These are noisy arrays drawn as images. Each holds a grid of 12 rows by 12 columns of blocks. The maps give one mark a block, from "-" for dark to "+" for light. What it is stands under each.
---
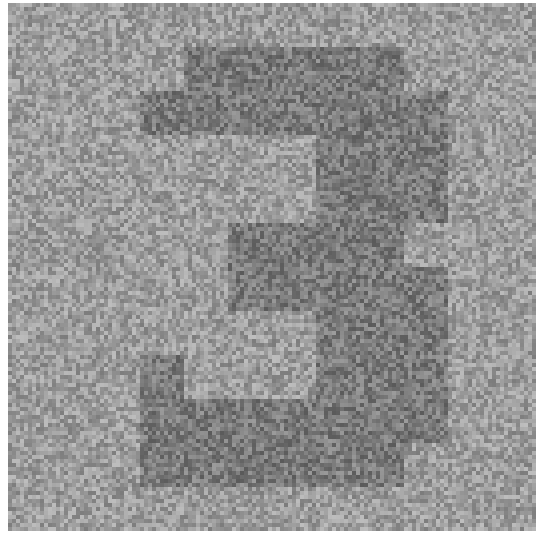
+ + + + + + + + + + + +
+ + + + - - - - - + + +
+ + + - - - - - - - + +
+ + + + + + + - - - + +
+ + + + + + + - - - + +
+ + + + + - - - - + + +
+ + + + + - - - - - + +
+ + + + + + + - - - + +
+ + + - + + + - - - + +
+ + + - - - - - - - + +
+ + + - - - - - - + + +
+ + + + + + + + + + + +
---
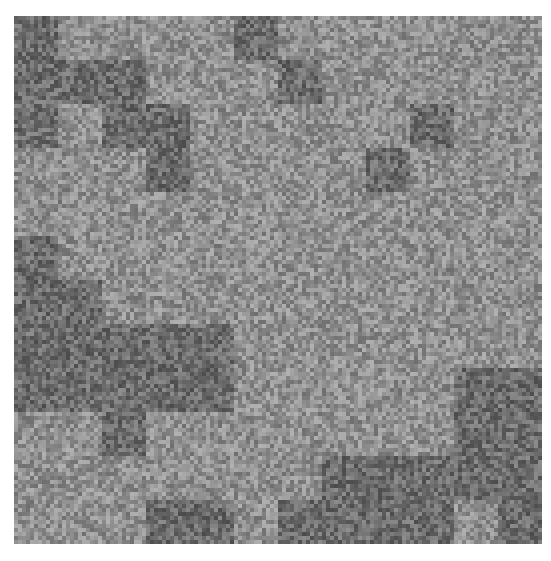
- + + + + - + + + + + +
- - - + + + - + + + + +
- + - - + + + + + - + +
+ + + - + + + + - + + +
+ + + + + + + + + + + +
- + + + + + + + + + + +
- - + + + + + + + + + +
- - - - - + + + + + + +
- - - - - + + + + + - -
+ + - + + + + + + + - -
+ + + + + + + - - - - -
+ + + - - + - - - - + -
